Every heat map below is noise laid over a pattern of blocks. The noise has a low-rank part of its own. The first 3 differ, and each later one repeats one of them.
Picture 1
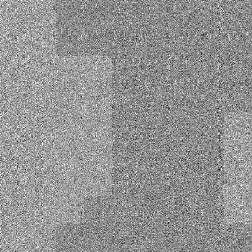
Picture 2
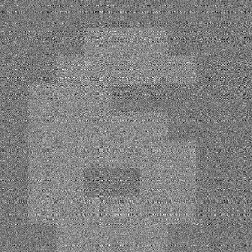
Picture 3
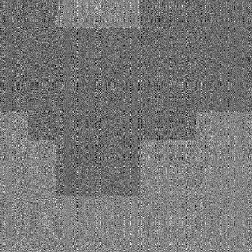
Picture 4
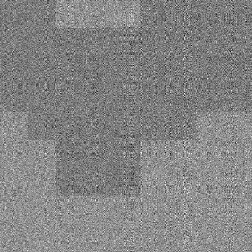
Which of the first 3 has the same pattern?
3
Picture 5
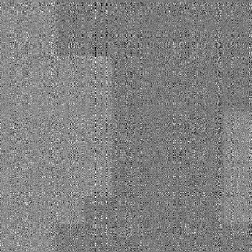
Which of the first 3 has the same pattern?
1
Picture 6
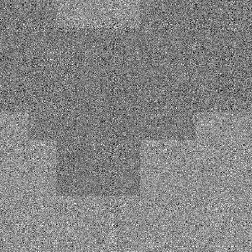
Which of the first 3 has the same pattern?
3
